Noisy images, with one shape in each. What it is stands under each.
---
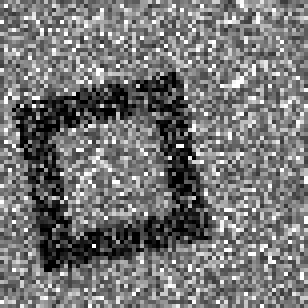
square frame
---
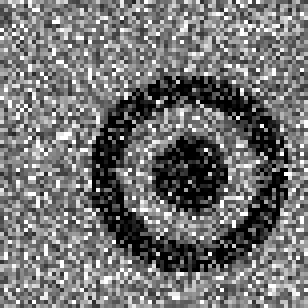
bullseye
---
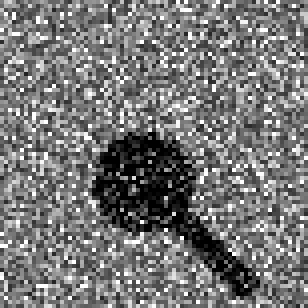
lollipop
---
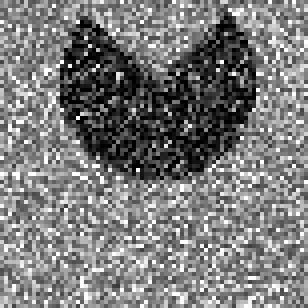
disc with a wedge cut out
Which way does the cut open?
up
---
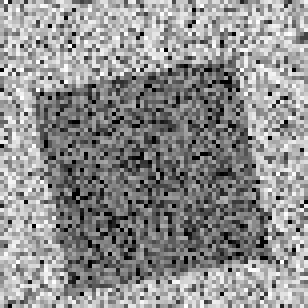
square
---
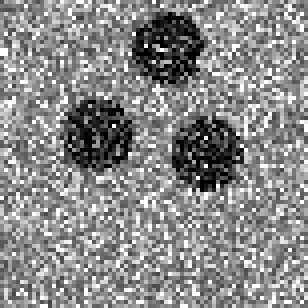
three dots
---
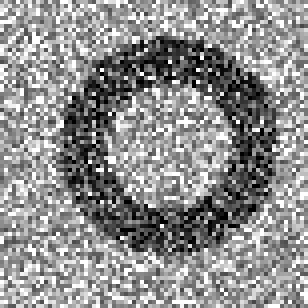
ring
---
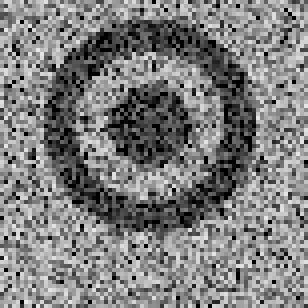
bullseye
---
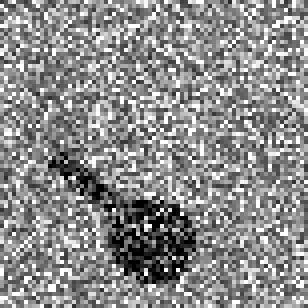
lollipop
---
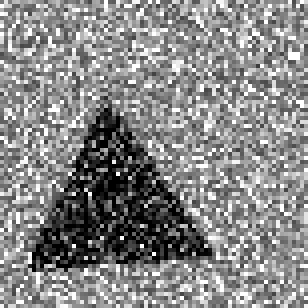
triangle
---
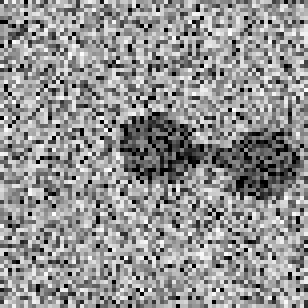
dumbbell
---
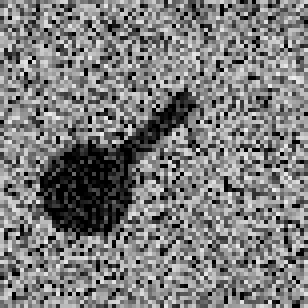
lollipop
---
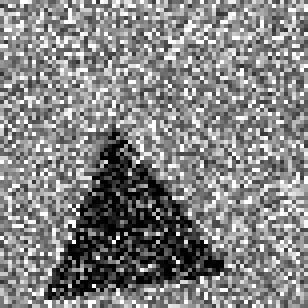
triangle
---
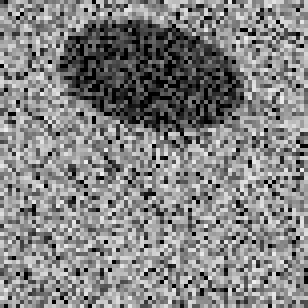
ellipse
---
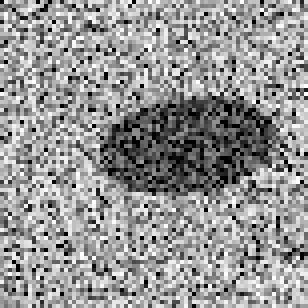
ellipse
